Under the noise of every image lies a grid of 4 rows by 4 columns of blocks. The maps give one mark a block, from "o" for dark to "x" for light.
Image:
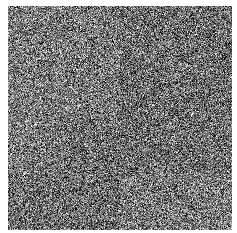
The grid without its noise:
x x o o
x x o o
x o o o
o o x x
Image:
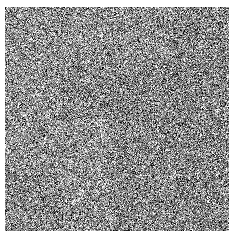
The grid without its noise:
x x x o
x o o o
x x o o
o x o o
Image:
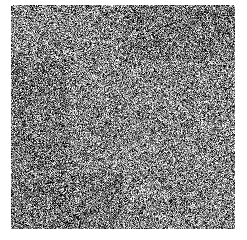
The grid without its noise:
x x o o
o x x x
o x x x
o o x x
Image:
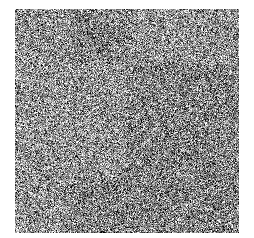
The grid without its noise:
x o x x
x x o o
x x o o
x o o o
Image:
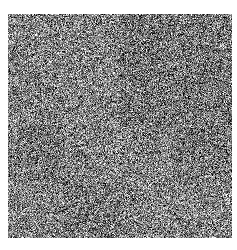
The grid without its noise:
x x o o
x x o o
o x x o
x o x x
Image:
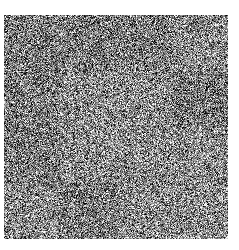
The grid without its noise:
o o o x
o x x o
o x x x
x o x x
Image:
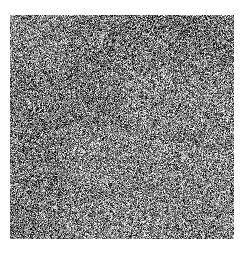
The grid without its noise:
x o o o
o o x x
o x x x
o x x x
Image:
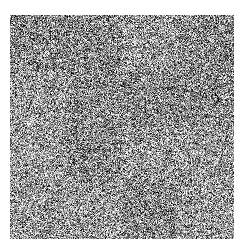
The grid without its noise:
o o x o
x o o o
x o x x
x x o x
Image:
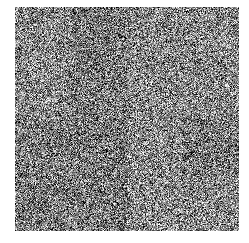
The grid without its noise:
x o x x
x o x x
o o x o
o o x x
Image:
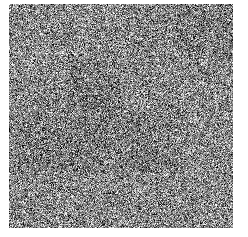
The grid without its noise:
x x x o
x o x x
o o o x
x x x x
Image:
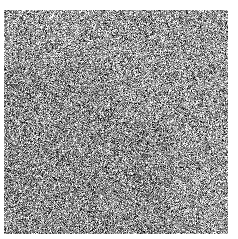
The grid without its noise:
x x x x
o o x x
o o o x
o o o x
